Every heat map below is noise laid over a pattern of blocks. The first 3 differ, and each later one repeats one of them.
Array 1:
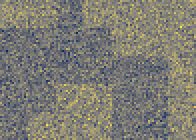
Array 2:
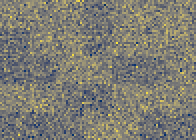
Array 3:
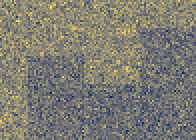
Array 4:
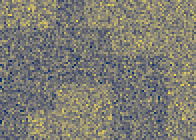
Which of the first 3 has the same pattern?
1
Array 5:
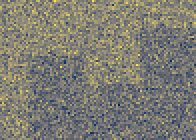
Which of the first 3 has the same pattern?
3
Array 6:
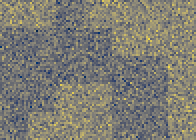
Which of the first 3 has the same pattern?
1
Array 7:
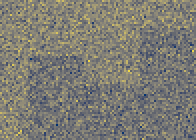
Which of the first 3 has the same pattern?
3
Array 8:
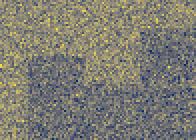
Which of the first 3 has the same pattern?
3
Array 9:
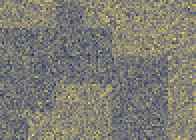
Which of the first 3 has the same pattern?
1
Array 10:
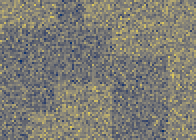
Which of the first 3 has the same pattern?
1
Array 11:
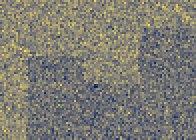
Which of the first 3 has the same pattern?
3
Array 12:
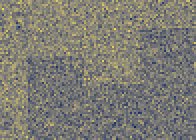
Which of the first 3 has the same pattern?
3
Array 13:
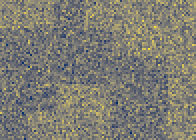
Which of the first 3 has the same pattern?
1
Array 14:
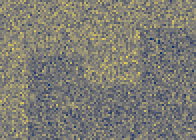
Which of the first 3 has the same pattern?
3
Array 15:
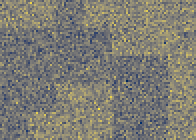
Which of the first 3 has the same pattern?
1
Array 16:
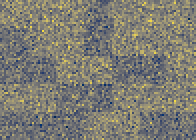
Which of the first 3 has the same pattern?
2
